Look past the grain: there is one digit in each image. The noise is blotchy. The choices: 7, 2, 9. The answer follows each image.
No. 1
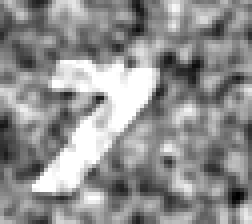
7
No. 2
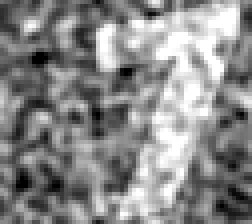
7
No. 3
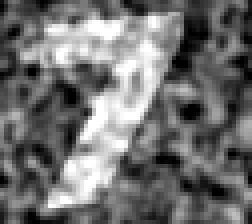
7
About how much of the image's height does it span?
nearly all
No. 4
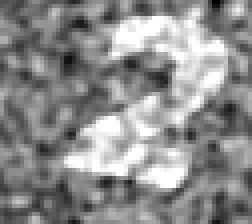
2
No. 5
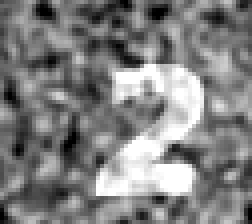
2
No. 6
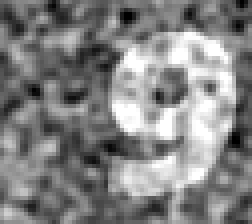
9
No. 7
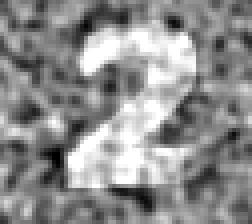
2
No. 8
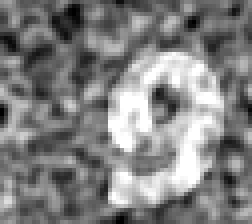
9
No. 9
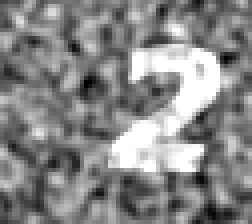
2
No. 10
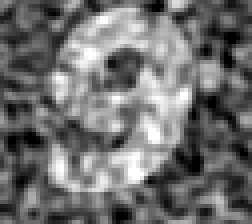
9
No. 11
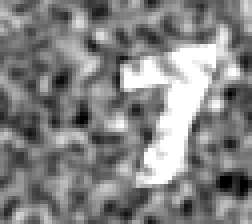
7
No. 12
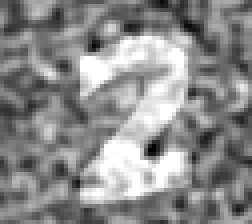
2
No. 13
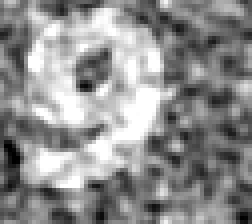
9
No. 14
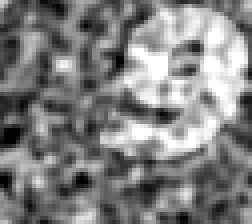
9
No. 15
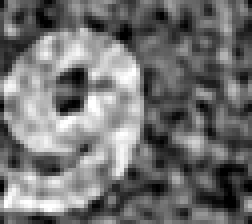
9
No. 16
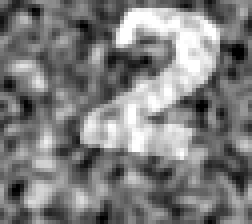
2
